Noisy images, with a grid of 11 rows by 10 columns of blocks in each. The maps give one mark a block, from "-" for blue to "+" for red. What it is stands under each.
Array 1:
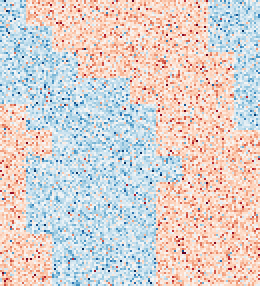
-+++++++--
--++++++--
---++++++-
-----++++-
+-----+++-
++----++++
+------+++
+-----++++
+-----++++
++----++++
++----++++
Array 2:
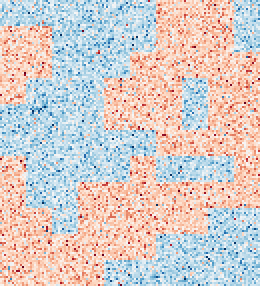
------+++-
++----+++-
++---+++++
+---+++-++
----+++-++
------++++
+----+---+
+--+++++++
++-+++++--
++++++----
++++------
